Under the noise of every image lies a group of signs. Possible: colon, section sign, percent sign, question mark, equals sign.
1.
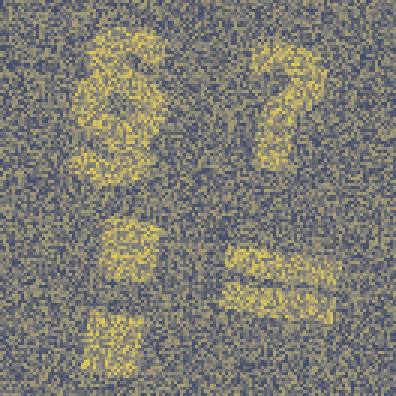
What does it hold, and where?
top left: section sign; top right: question mark; bottom left: colon; bottom right: equals sign
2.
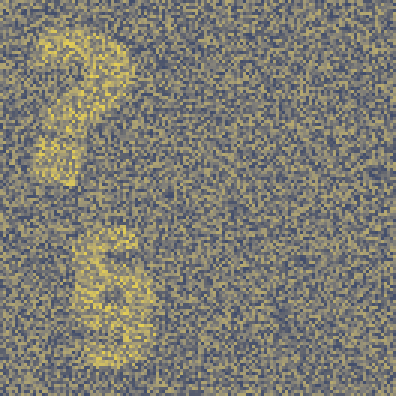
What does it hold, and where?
top left: question mark; bottom left: section sign
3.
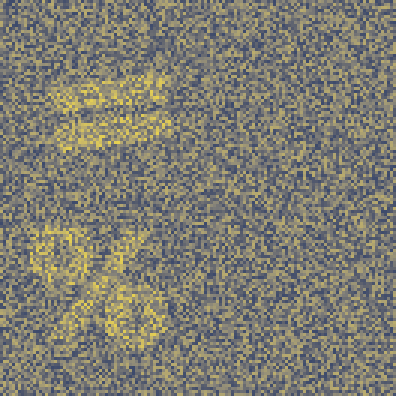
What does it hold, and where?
top left: equals sign; bottom left: percent sign
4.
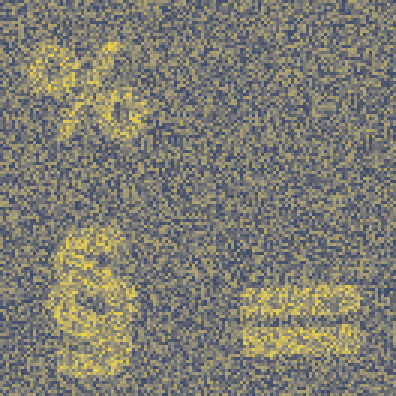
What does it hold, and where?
top left: percent sign; bottom left: section sign; bottom right: equals sign
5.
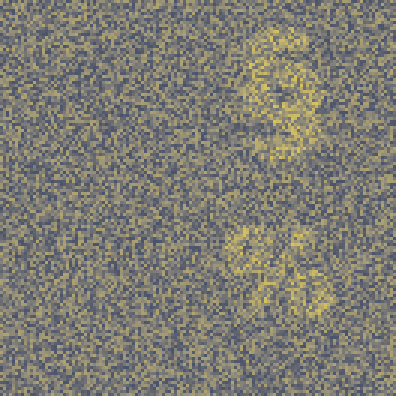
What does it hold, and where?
top right: section sign; bottom right: percent sign
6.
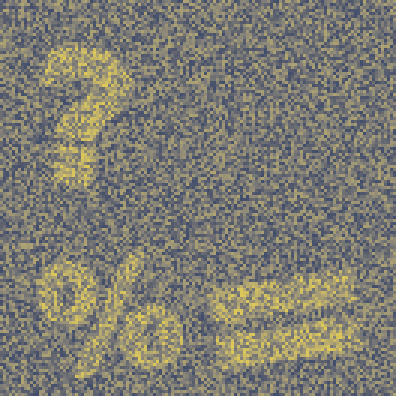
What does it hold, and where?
top left: question mark; bottom left: percent sign; bottom right: equals sign
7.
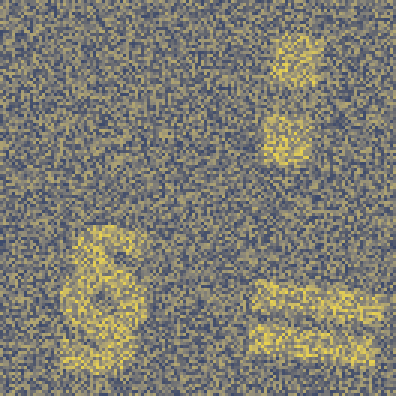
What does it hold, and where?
top right: colon; bottom left: section sign; bottom right: equals sign
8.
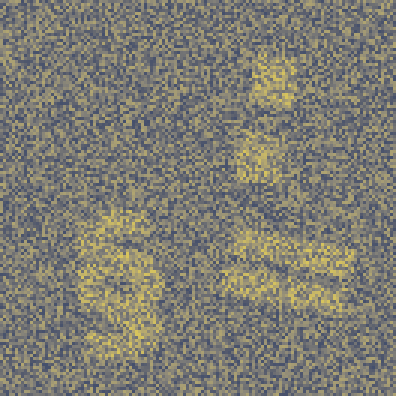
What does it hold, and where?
top right: colon; bottom left: section sign; bottom right: equals sign
